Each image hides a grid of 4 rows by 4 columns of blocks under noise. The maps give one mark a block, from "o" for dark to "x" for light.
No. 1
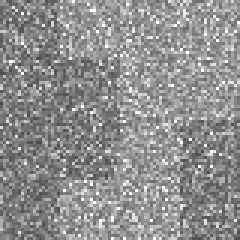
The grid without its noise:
o x x x
o o x x
o o x o
o x x o
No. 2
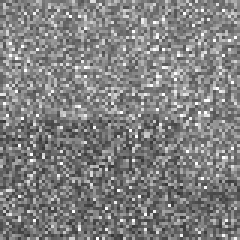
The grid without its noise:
x x x x
x x x x
o o o x
o o o o
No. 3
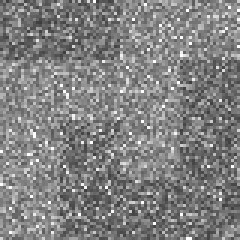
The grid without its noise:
o o x x
x x x o
x o x o
x o o o
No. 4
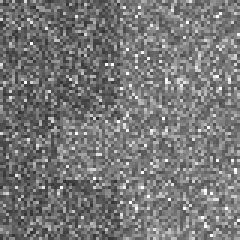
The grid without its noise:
o o x x
o o x x
o x x x
o o x x
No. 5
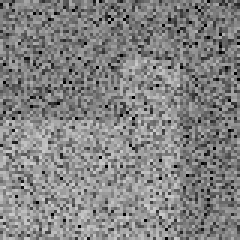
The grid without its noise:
o o o o
o o x o
x x x o
x x x o
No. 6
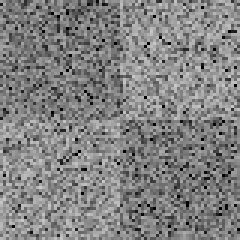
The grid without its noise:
o o x x
o o x x
x x o o
x x o o
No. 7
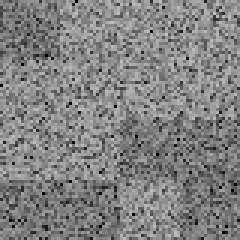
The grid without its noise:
o x x x
x x x x
x x o o
o o x o
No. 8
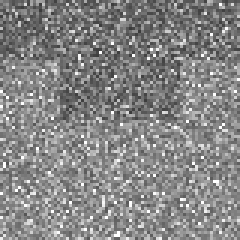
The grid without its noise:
o o o o
x o o x
x x x x
x x x x
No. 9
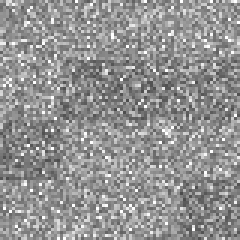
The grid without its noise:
x x x x
x o o o
o x x x
x x x o
